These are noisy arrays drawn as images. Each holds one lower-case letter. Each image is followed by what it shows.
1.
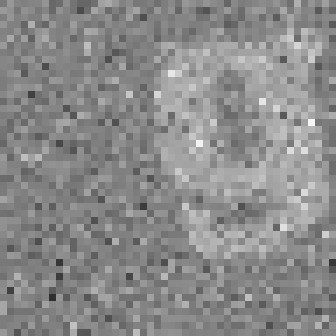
light g
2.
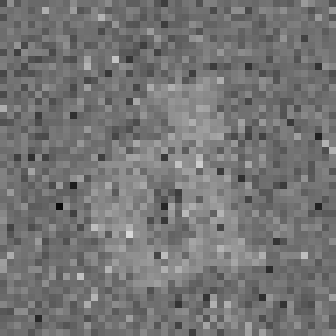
light d
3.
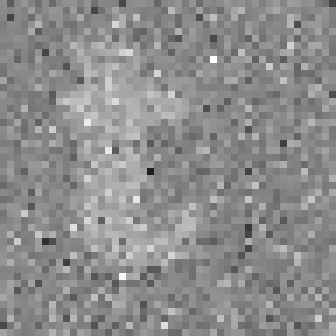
light t
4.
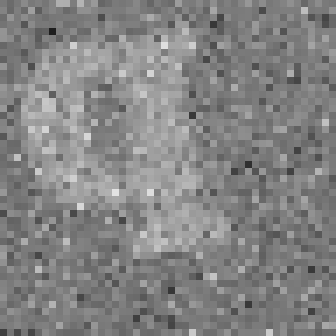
light q
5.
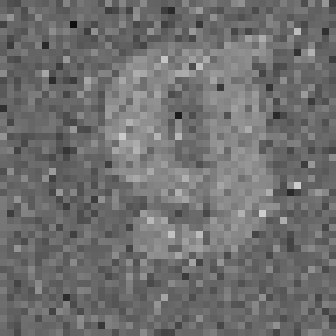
light g
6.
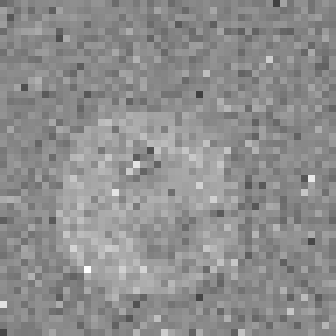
light e
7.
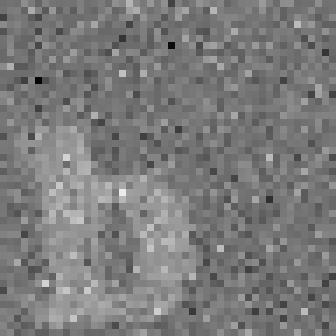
light b
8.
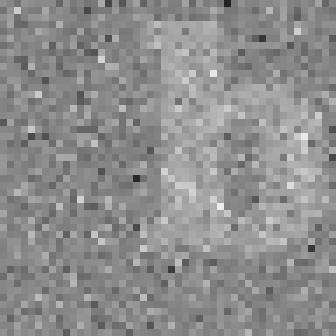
light b
